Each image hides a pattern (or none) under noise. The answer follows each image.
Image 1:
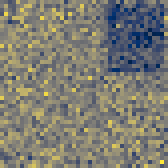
one block
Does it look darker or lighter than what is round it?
darker
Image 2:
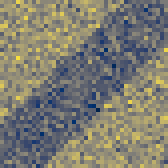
a diagonal band
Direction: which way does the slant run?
bottom left to top right
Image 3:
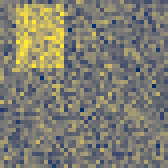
one block
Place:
top left
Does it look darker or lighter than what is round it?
lighter
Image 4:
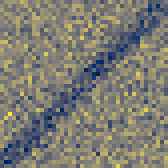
a diagonal band
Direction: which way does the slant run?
bottom left to top right
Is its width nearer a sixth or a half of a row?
a sixth
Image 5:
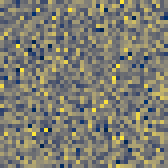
only noise
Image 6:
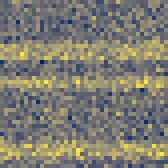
bands of rows
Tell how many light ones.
3
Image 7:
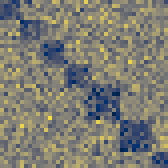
blocks along the diagonal
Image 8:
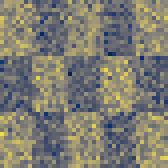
a checkerboard
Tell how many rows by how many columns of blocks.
3 by 5
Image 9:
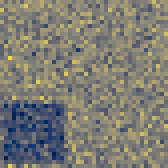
one block
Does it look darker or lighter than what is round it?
darker
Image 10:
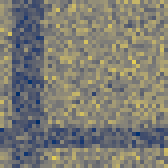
bands of rows crossing bands of columns
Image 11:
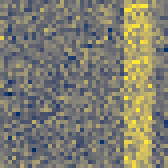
one band of columns
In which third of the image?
right
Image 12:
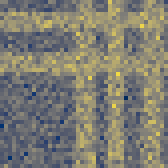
bands of rows crossing bands of columns
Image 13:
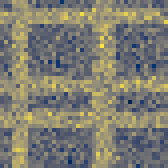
bands of rows crossing bands of columns
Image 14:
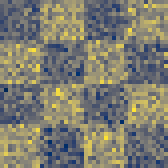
a checkerboard
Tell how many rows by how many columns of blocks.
4 by 4
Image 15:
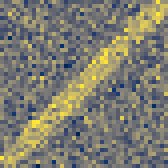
a diagonal band
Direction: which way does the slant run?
bottom left to top right
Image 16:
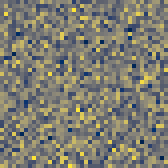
only noise
